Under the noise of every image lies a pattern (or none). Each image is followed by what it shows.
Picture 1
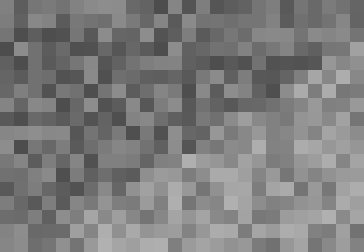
a sharp edge
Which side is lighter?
bottom right
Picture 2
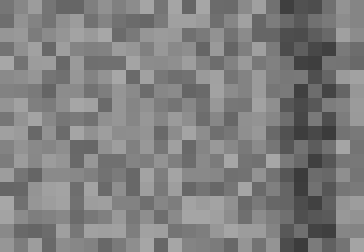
one vertical stripe
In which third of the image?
right
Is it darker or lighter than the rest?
darker
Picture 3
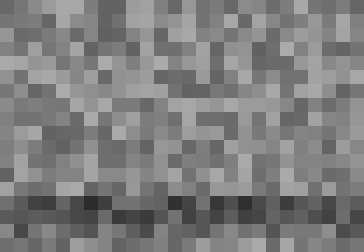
one horizontal stripe
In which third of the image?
bottom
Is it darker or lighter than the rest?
darker
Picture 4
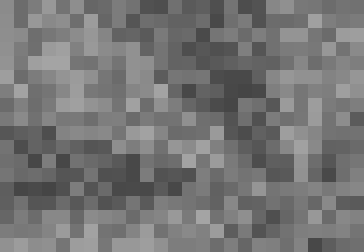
spokes from one point
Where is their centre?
bottom right
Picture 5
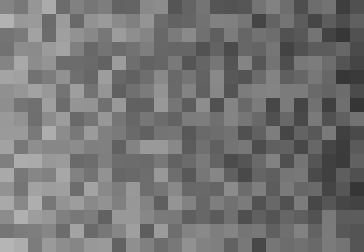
a smooth slope
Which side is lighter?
left
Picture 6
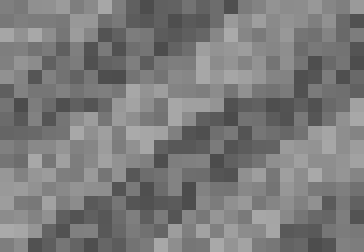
diagonal stripes
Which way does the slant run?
bottom left to top right
